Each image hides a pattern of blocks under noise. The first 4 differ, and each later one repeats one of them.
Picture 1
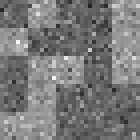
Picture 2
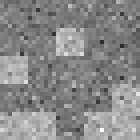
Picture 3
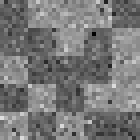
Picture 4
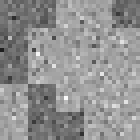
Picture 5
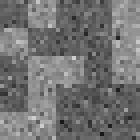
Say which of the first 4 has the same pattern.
1
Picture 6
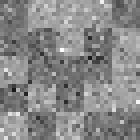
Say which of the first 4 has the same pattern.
3
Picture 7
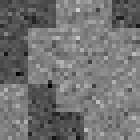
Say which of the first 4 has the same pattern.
4
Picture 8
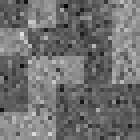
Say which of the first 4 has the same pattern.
1
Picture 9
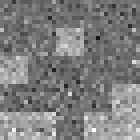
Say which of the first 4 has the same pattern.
2
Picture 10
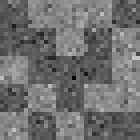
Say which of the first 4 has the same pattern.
3
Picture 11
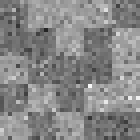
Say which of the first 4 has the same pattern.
3
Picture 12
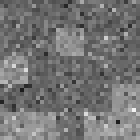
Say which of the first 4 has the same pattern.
2
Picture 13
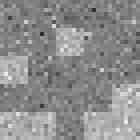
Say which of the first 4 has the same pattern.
2
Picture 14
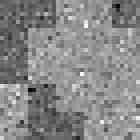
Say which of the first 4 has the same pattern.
4
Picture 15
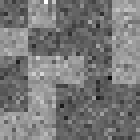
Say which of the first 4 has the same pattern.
1
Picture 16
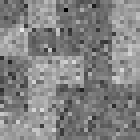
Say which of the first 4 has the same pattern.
1
